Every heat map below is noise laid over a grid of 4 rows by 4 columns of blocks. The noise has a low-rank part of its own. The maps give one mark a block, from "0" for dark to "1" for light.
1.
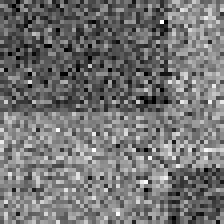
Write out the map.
0001
0001
1111
1110
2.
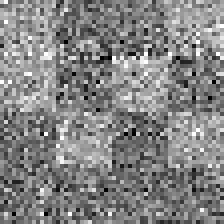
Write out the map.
1001
1010
0101
0000
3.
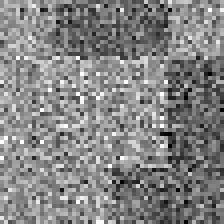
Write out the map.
1001
1110
1110
1100
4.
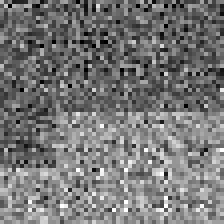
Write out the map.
0000
0000
0111
1111
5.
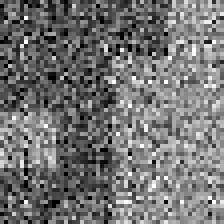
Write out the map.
0001
0011
1011
0011
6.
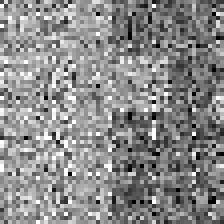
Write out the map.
1100
1110
1100
1100
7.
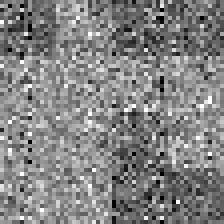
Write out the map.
0100
1111
1101
1100
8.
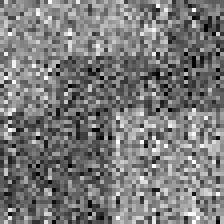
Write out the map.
1110
1000
0011
0011
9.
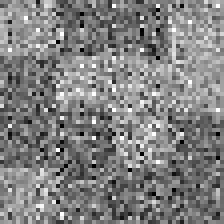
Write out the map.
1001
0111
0010
1000
